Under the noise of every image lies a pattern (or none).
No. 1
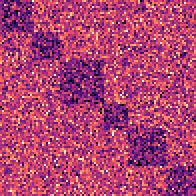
blocks along the diagonal
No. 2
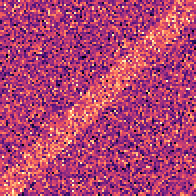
a diagonal band
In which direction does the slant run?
bottom left to top right
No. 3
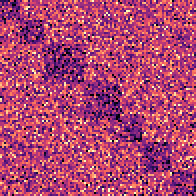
blocks along the diagonal
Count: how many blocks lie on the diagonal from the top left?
7
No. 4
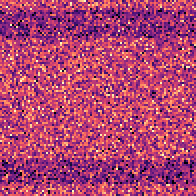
bands of rows
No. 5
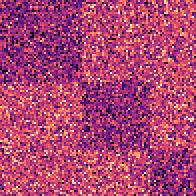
blocks along the diagonal
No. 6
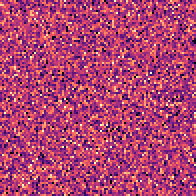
only noise
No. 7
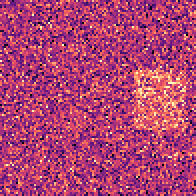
one block
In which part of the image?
middle right
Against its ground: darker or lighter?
lighter
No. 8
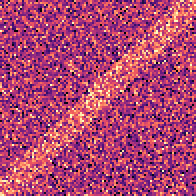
a diagonal band
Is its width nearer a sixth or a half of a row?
a sixth
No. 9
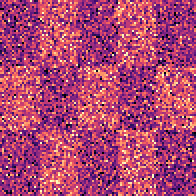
a checkerboard
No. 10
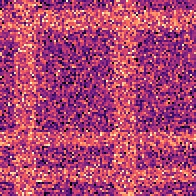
bands of rows crossing bands of columns
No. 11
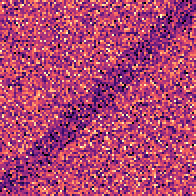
a diagonal band
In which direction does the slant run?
bottom left to top right
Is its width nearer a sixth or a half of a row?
a sixth
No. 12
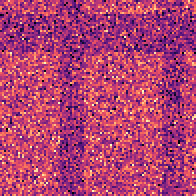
bands of rows crossing bands of columns
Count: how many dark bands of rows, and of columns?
1 and 2
